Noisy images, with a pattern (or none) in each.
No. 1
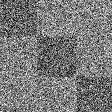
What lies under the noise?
blocks along the diagonal
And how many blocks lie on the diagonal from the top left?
3
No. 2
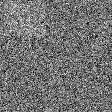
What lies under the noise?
one block
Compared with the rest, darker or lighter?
lighter
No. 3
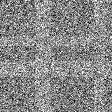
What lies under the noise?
bands of rows crossing bands of columns
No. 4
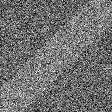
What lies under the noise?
a diagonal band
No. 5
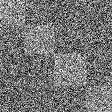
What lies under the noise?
blocks along the diagonal
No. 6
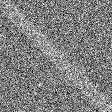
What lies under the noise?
a diagonal band
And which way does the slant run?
top left to bottom right
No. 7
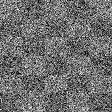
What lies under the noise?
a checkerboard
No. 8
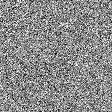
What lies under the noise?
only noise
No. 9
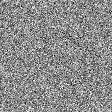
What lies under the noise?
only noise
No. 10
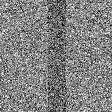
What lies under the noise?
one band of columns
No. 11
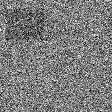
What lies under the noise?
one block
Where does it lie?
top left
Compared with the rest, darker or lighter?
darker
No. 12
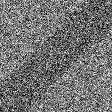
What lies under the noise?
a diagonal band
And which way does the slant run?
bottom left to top right
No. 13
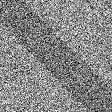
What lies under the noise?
a diagonal band
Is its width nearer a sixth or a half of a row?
a half
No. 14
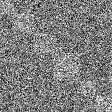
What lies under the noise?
blocks along the diagonal
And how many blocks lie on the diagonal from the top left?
6
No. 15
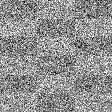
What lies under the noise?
a checkerboard
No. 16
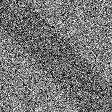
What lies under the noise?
a diagonal band
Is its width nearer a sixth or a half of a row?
a half
